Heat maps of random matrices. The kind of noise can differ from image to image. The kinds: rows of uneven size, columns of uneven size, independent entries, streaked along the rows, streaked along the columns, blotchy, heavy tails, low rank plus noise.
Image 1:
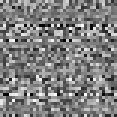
rows of uneven size
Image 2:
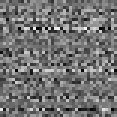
rows of uneven size
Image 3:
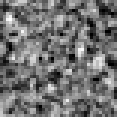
blotchy
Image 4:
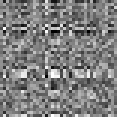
low rank plus noise
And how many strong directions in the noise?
one
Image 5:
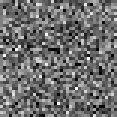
independent entries
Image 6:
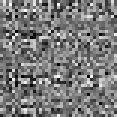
low rank plus noise
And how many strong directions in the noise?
three or four
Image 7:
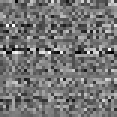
rows of uneven size
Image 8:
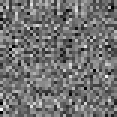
low rank plus noise
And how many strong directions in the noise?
five to eight
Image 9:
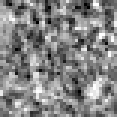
blotchy
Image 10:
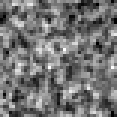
blotchy
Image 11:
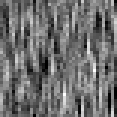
streaked along the columns
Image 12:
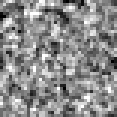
blotchy
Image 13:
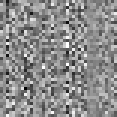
columns of uneven size
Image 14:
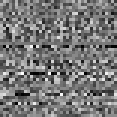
rows of uneven size
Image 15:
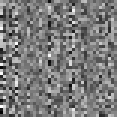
columns of uneven size
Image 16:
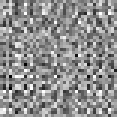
low rank plus noise
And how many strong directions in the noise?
one
